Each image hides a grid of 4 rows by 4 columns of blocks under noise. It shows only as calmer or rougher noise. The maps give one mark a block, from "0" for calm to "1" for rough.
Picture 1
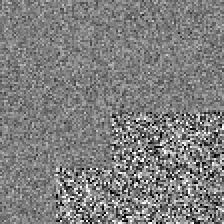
0 0 0 0
0 0 0 0
0 0 1 1
0 1 1 1
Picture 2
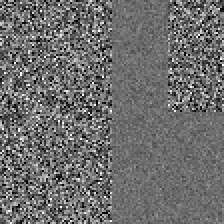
1 1 0 1
1 1 0 1
1 1 0 0
1 1 0 0
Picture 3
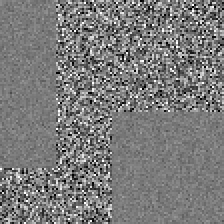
0 1 1 1
0 1 1 1
0 1 0 0
1 1 0 0
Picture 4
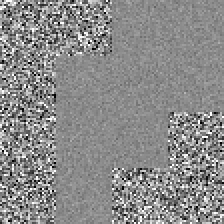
1 1 0 0
1 0 0 0
1 0 0 1
1 0 1 1
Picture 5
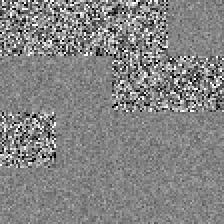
1 1 1 0
0 0 1 1
1 0 0 0
0 0 0 0
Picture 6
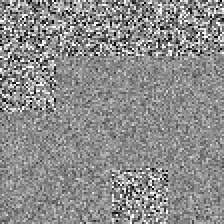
1 1 1 1
1 0 0 0
0 0 0 0
0 0 1 0
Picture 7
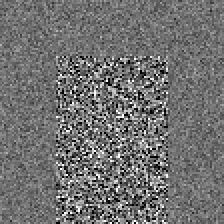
0 0 0 0
0 1 1 0
0 1 1 0
0 1 1 0
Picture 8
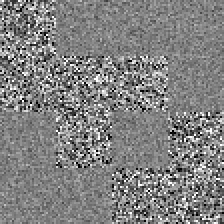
1 0 0 0
1 1 1 0
0 1 0 1
0 0 1 1
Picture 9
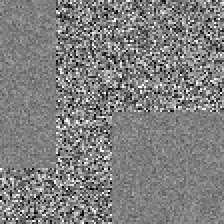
0 1 1 1
0 1 1 1
0 1 0 0
1 1 0 0
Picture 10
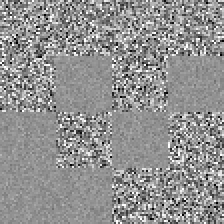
1 1 1 1
1 0 1 0
0 1 0 1
0 0 1 1
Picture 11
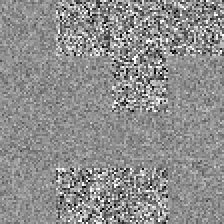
0 1 1 1
0 0 1 0
0 0 0 0
0 1 1 0
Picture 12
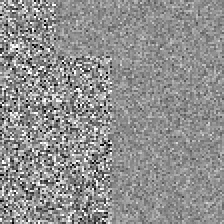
1 0 0 0
1 1 0 0
1 1 0 0
1 1 0 0
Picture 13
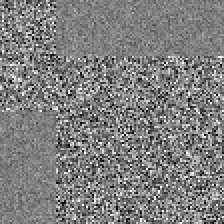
1 0 0 0
1 1 1 1
0 1 1 1
0 1 1 1
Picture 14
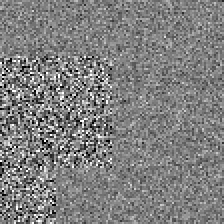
0 0 0 0
1 1 0 0
1 1 0 0
1 0 0 0
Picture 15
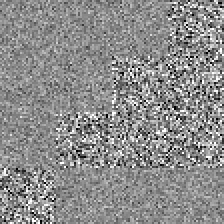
0 0 0 1
0 0 1 1
0 1 1 1
1 0 0 0
